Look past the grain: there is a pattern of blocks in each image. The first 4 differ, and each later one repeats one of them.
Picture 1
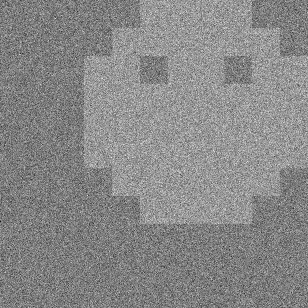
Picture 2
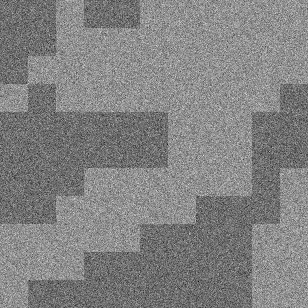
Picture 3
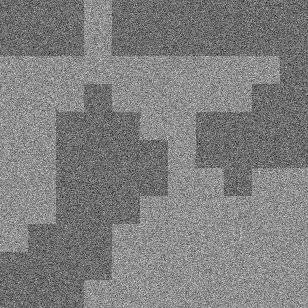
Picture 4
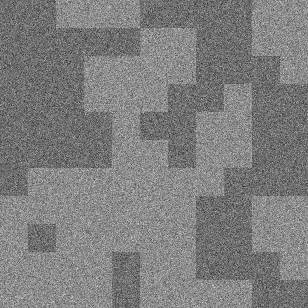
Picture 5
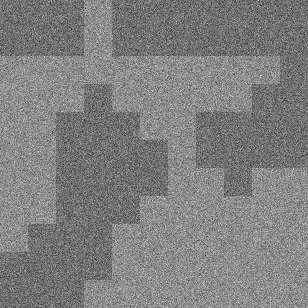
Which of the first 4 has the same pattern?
3
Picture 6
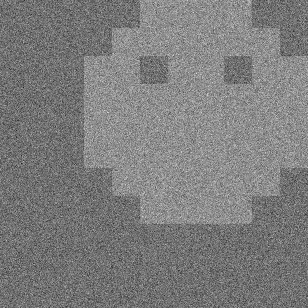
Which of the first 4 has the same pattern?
1
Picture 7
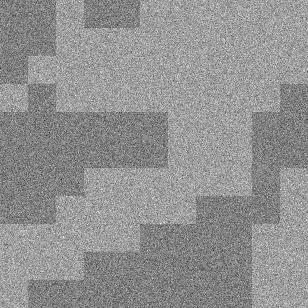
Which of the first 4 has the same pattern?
2
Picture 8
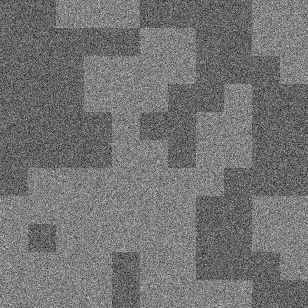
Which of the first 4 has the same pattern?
4
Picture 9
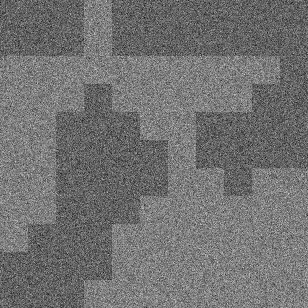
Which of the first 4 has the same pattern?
3
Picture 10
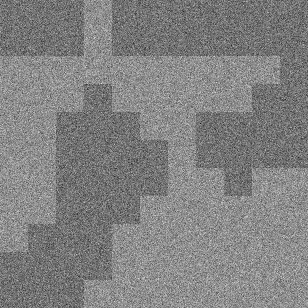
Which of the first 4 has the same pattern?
3
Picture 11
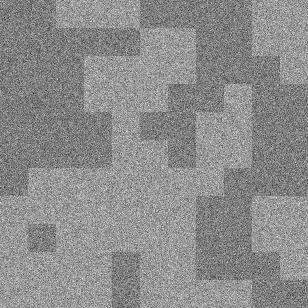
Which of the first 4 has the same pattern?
4
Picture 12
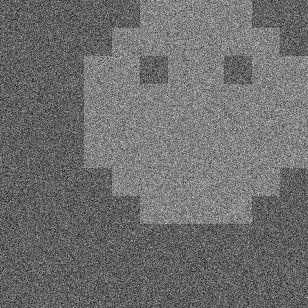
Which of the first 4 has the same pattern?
1
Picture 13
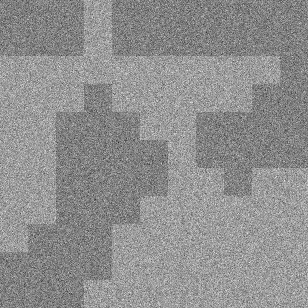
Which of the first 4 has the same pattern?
3
